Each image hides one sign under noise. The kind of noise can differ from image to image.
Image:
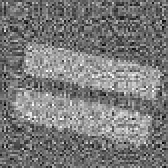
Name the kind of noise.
low rank plus noise
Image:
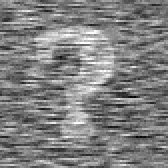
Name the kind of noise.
streaked along the rows
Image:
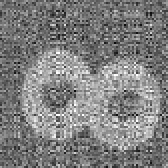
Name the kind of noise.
low rank plus noise
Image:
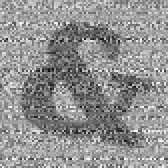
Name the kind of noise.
rows of uneven size
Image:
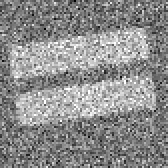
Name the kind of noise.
independent entries
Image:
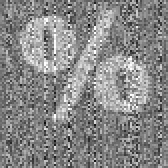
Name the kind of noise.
columns of uneven size
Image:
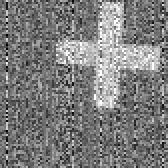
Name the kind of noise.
columns of uneven size
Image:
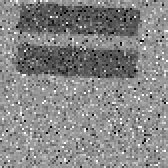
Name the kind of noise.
heavy tails
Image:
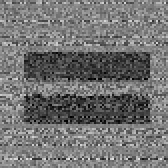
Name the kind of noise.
rows of uneven size
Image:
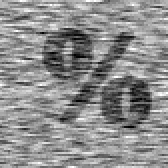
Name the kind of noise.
streaked along the rows
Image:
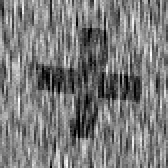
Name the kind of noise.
streaked along the columns
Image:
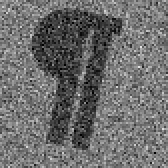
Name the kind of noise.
independent entries
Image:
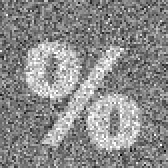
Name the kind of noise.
independent entries
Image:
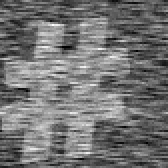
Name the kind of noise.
streaked along the rows
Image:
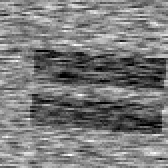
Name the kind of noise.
streaked along the rows
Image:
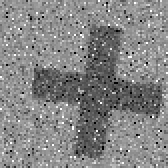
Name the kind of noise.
heavy tails
